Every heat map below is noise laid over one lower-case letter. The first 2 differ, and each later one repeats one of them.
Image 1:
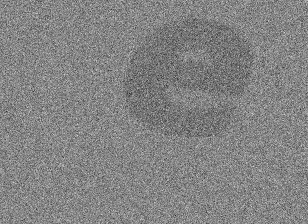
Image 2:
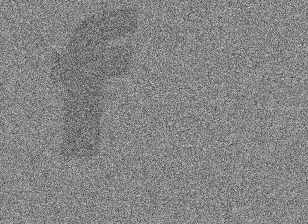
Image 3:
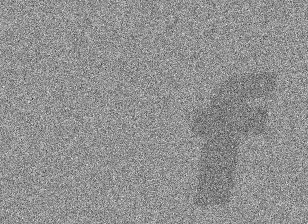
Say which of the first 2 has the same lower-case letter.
2
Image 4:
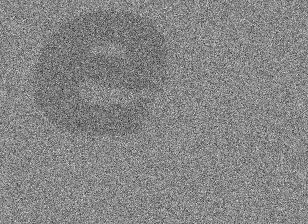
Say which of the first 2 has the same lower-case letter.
1
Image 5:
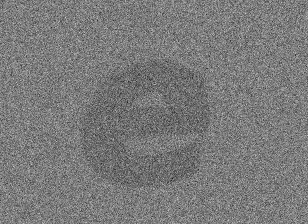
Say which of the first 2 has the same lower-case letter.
1
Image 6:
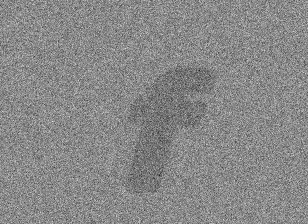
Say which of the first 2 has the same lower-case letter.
2
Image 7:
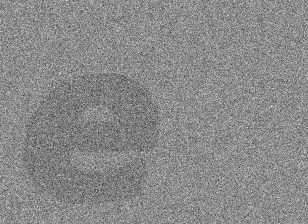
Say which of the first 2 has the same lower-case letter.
1
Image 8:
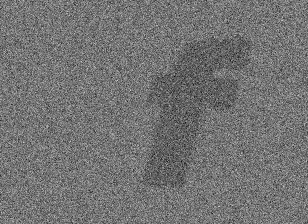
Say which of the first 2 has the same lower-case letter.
2
